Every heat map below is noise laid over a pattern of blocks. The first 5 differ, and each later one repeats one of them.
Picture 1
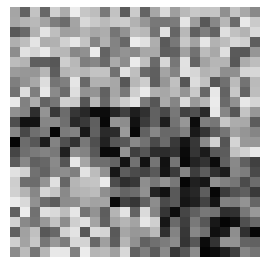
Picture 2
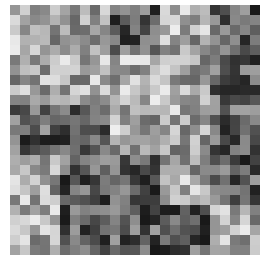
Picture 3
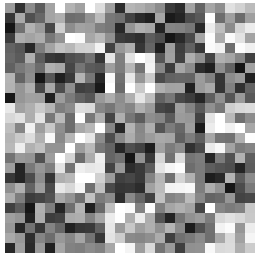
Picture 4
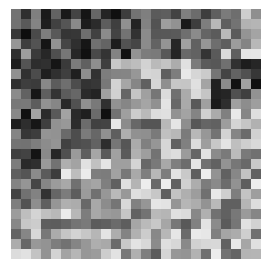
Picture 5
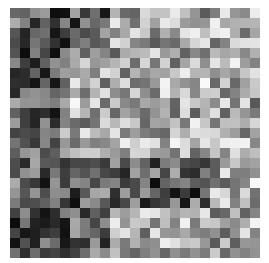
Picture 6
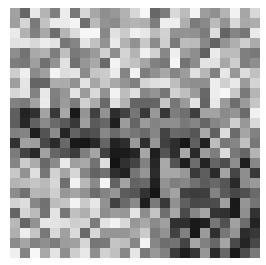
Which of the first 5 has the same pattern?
1
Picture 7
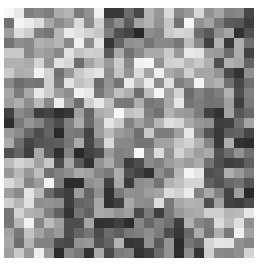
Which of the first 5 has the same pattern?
2
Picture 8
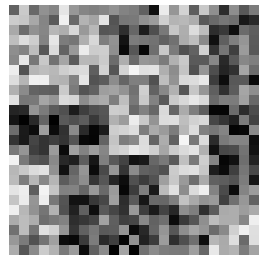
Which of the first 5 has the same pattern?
2
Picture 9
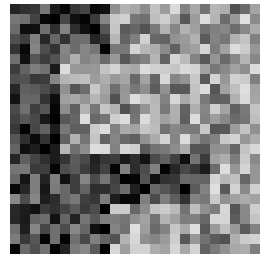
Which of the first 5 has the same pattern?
5
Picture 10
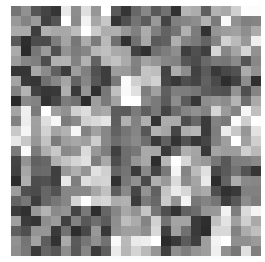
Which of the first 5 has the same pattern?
3
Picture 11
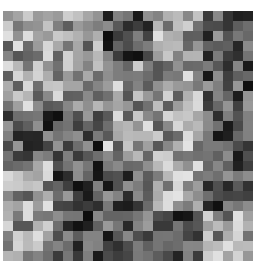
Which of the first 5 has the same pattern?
2
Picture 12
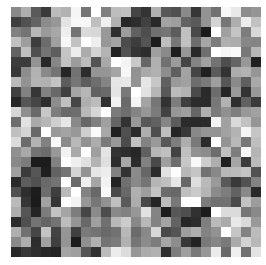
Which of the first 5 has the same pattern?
3
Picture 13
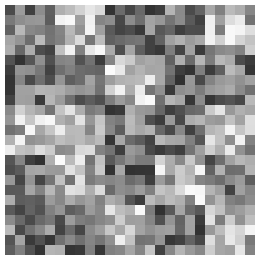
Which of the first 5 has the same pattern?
3
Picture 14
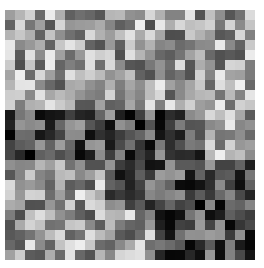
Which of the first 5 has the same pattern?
1
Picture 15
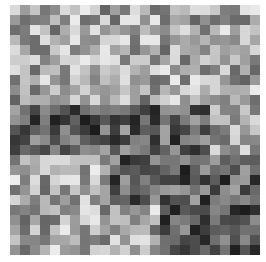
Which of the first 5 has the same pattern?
1
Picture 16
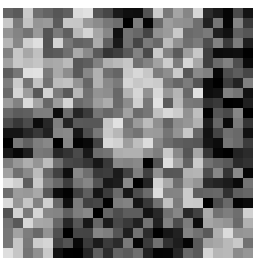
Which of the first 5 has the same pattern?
2
